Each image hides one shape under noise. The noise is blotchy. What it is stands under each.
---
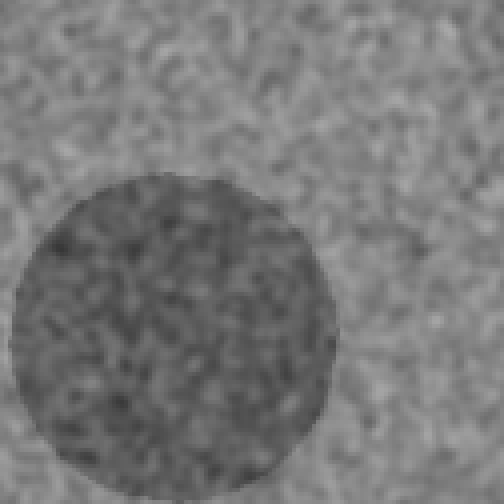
disc
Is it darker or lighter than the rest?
darker
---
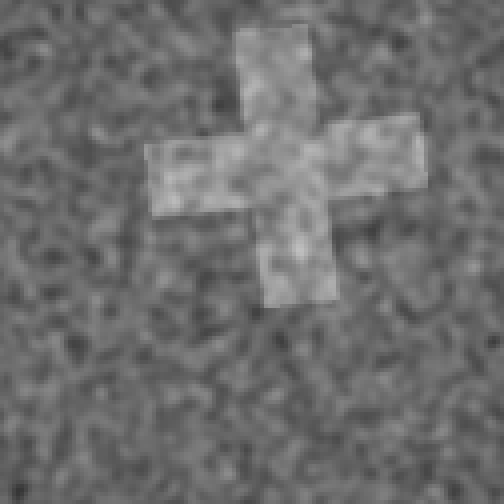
cross
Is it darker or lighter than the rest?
lighter
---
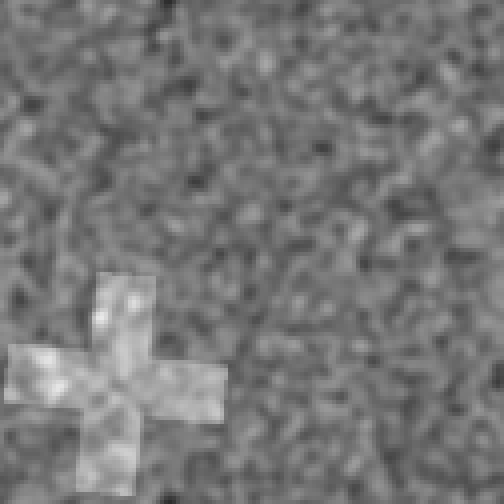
cross
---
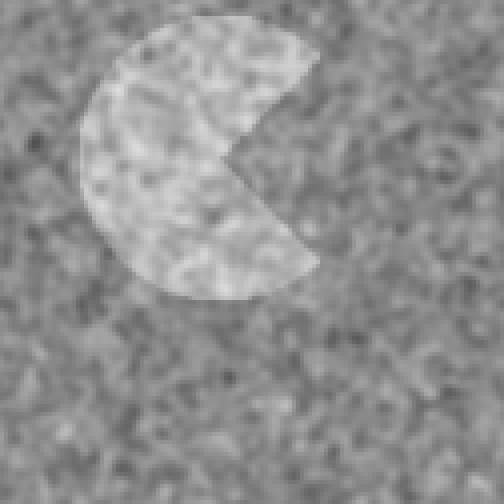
disc with a wedge cut out
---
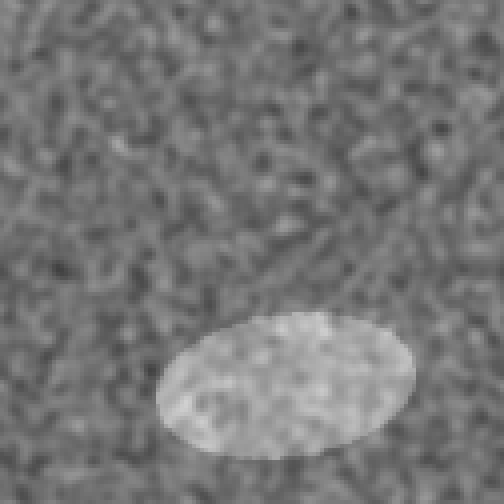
ellipse
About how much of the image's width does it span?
half
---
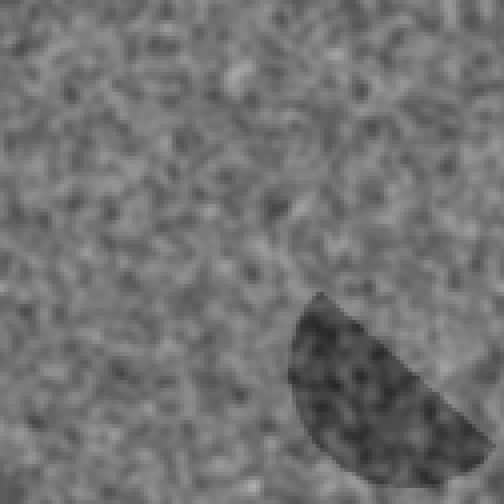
half disc
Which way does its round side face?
down and left
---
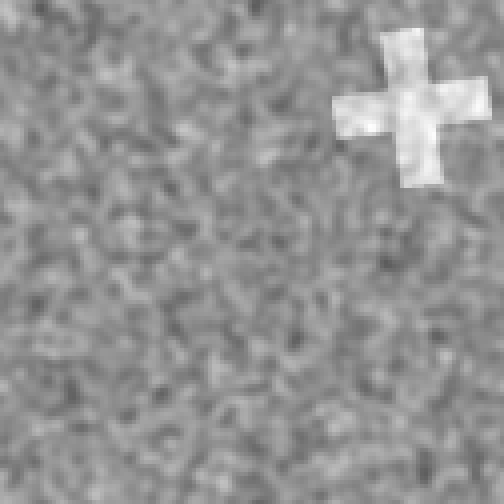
cross
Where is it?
top right
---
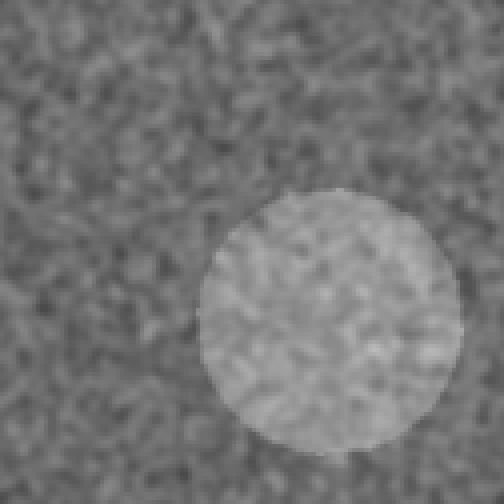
disc
